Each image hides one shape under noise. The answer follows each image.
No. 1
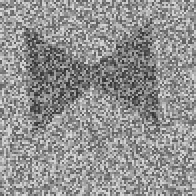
bow tie
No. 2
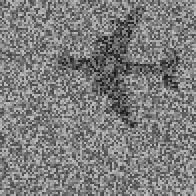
airplane
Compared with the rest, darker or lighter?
darker
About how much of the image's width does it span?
two thirds
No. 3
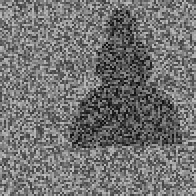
chess pawn
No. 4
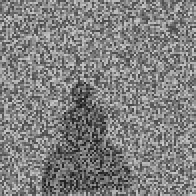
chess pawn
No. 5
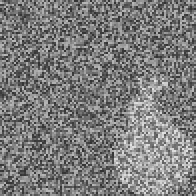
pear
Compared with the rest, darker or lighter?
lighter
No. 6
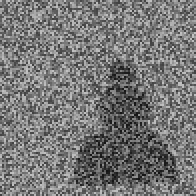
chess pawn
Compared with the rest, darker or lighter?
darker
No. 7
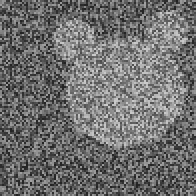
bear's head
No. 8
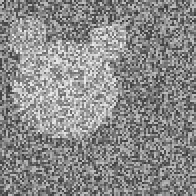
bear's head
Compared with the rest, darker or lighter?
lighter
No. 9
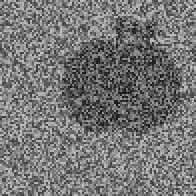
apple
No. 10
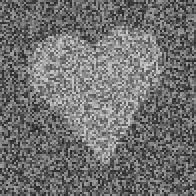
heart
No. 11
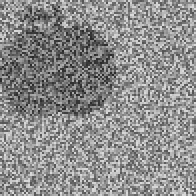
apple
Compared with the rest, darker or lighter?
darker
